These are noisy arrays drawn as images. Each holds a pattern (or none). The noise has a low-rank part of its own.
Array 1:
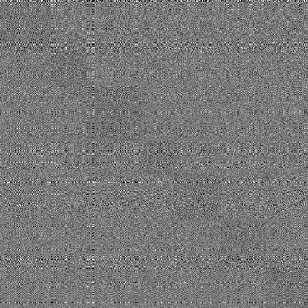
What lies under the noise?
blocks along the diagonal
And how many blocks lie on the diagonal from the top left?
7
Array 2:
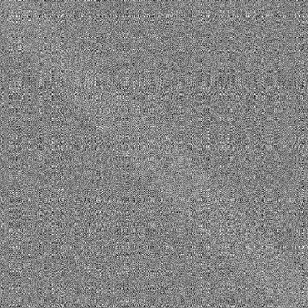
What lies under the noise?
a diagonal band
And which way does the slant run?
top left to bottom right
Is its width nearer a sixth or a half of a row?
a sixth
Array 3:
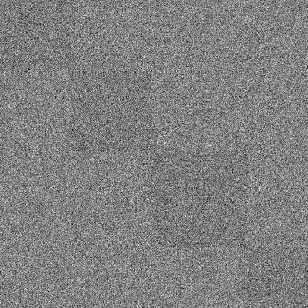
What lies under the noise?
blocks along the diagonal
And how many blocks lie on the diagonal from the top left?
4
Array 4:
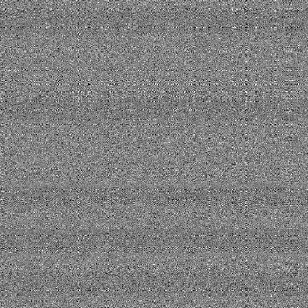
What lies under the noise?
bands of rows
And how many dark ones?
5
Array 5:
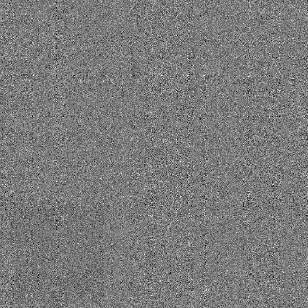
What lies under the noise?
one block
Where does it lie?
bottom left
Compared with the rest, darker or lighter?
darker
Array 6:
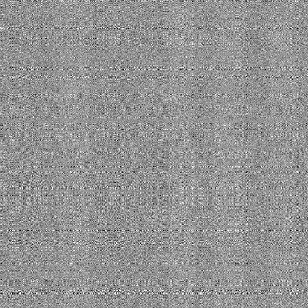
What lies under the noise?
bands of columns
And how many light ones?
4
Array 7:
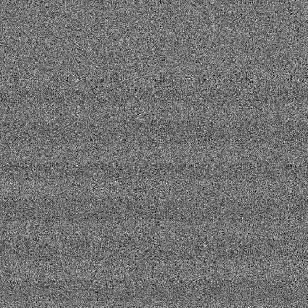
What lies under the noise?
bands of rows
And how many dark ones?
6
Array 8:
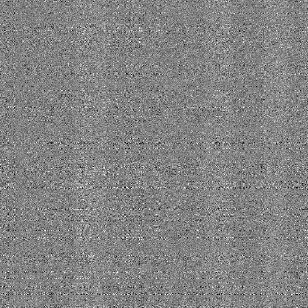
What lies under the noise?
bands of columns
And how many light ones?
3
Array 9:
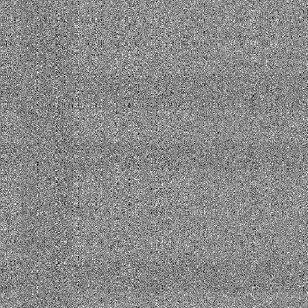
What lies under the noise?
bands of rows crossing bands of columns
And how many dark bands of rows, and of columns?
3 and 1
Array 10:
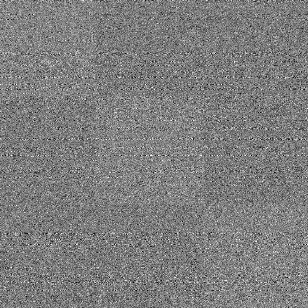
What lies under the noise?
blocks along the diagonal
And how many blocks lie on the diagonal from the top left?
3
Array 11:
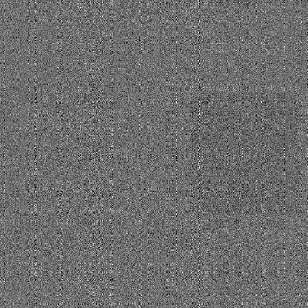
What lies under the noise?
one block
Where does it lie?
middle right
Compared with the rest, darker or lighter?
darker
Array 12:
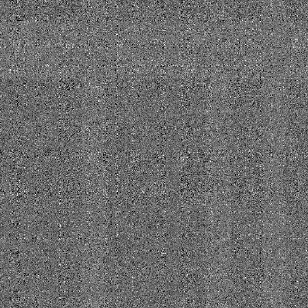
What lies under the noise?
bands of rows crossing bands of columns
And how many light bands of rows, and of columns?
1 and 3
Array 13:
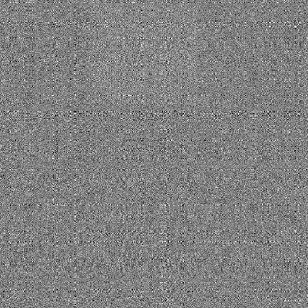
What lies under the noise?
one block
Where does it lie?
top middle
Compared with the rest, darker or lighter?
lighter
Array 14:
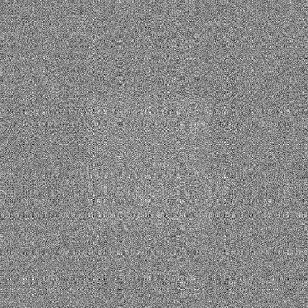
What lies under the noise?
one block
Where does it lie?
centre
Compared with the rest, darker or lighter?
lighter
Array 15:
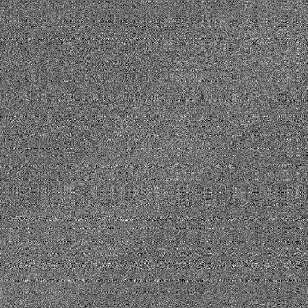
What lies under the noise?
a diagonal band
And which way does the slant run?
bottom left to top right
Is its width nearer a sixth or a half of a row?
a half
